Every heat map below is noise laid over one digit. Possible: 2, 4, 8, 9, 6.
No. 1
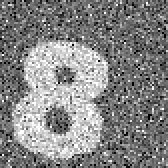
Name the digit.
8
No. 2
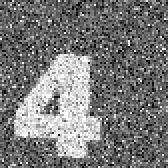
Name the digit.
4
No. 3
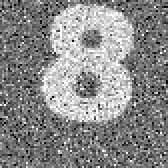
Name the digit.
8
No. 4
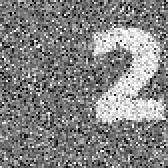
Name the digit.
2
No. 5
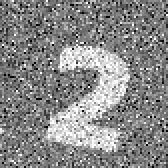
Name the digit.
2
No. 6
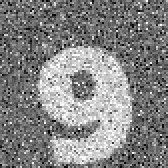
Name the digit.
9
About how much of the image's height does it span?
two thirds
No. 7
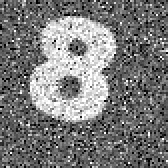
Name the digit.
8
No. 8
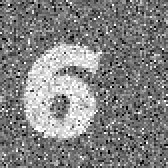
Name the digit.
6
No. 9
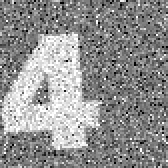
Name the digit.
4
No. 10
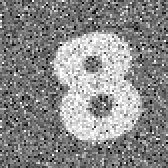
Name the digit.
8
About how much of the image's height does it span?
two thirds
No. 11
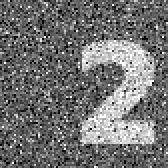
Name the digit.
2
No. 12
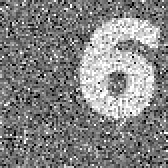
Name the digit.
6
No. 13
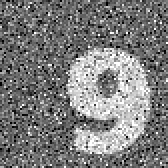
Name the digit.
9
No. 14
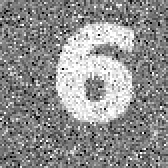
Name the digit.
6
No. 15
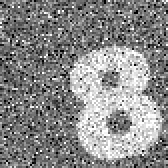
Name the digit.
8
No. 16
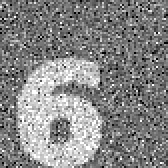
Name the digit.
6
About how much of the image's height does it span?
two thirds
